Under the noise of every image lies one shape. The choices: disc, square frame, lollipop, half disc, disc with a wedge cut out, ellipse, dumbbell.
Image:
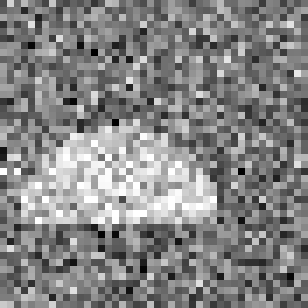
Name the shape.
half disc
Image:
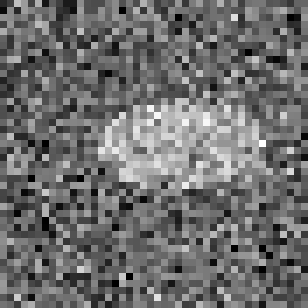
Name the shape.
ellipse
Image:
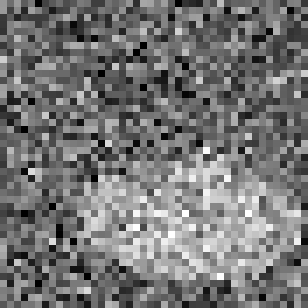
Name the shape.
ellipse
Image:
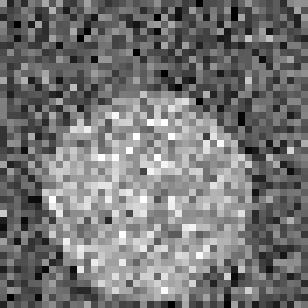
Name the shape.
disc
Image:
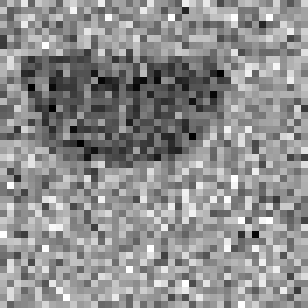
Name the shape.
half disc
